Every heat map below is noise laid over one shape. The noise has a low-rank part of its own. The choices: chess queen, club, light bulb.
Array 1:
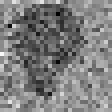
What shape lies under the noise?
light bulb
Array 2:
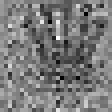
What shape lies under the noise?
chess queen
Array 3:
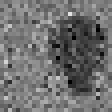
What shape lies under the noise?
light bulb
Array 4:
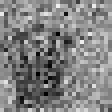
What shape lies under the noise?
chess queen
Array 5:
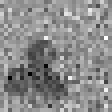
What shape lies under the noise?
club
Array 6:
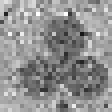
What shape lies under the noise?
club
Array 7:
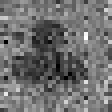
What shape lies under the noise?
club
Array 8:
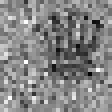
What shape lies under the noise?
chess queen
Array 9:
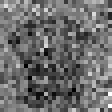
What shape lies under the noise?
chess queen
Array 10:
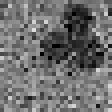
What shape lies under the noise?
club
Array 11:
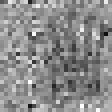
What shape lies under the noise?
chess queen
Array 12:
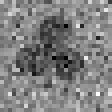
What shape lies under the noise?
club
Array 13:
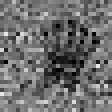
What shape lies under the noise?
chess queen
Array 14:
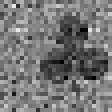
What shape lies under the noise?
club
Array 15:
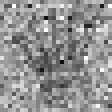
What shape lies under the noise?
chess queen
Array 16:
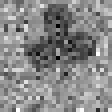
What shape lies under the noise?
club
